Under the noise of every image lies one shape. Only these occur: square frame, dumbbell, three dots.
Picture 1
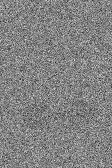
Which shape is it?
dumbbell
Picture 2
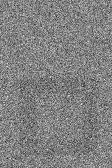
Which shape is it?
square frame
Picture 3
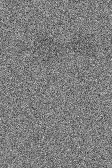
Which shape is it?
dumbbell
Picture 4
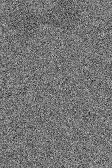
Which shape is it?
dumbbell
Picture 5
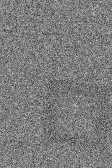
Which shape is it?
square frame
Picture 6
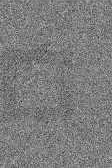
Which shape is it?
square frame
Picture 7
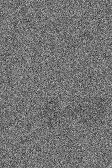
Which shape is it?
dumbbell
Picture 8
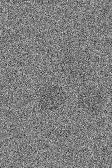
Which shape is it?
three dots
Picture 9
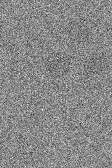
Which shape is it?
three dots
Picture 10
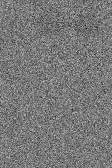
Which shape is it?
dumbbell
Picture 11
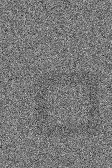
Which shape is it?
square frame
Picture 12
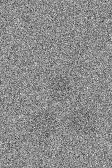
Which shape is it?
three dots
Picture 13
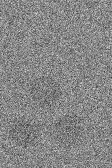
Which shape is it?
three dots
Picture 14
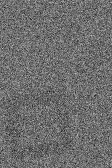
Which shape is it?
square frame
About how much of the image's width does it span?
two thirds
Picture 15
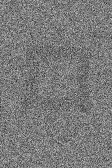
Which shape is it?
square frame
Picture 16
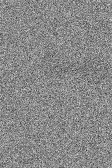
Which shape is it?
dumbbell
